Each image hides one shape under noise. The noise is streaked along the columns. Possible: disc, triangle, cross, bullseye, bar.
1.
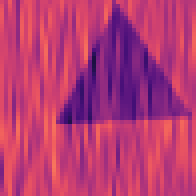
triangle
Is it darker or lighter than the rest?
darker
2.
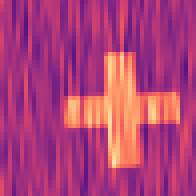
cross
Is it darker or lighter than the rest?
lighter
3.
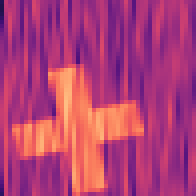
cross
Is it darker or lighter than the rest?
lighter
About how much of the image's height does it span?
two thirds
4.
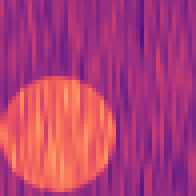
disc
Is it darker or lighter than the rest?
lighter
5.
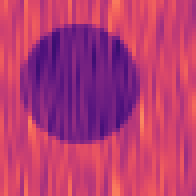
disc
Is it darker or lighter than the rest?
darker
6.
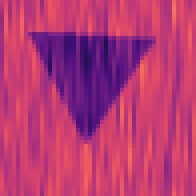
triangle
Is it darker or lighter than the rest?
darker
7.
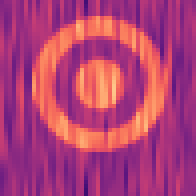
bullseye
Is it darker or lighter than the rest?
lighter
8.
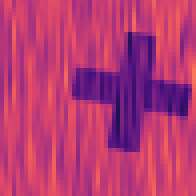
cross
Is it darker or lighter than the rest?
darker
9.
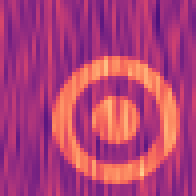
bullseye
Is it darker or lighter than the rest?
lighter
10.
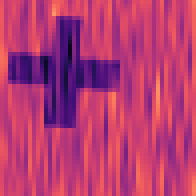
cross
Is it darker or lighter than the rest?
darker
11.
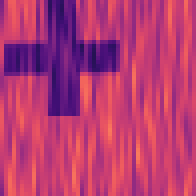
cross
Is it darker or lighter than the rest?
darker
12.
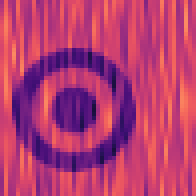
bullseye
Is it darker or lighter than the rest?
darker
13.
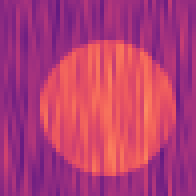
disc
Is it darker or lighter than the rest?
lighter
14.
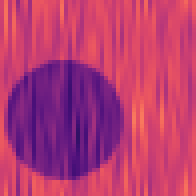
disc
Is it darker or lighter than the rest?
darker
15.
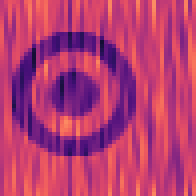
bullseye
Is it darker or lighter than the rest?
darker
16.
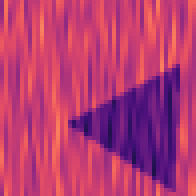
triangle
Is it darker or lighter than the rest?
darker
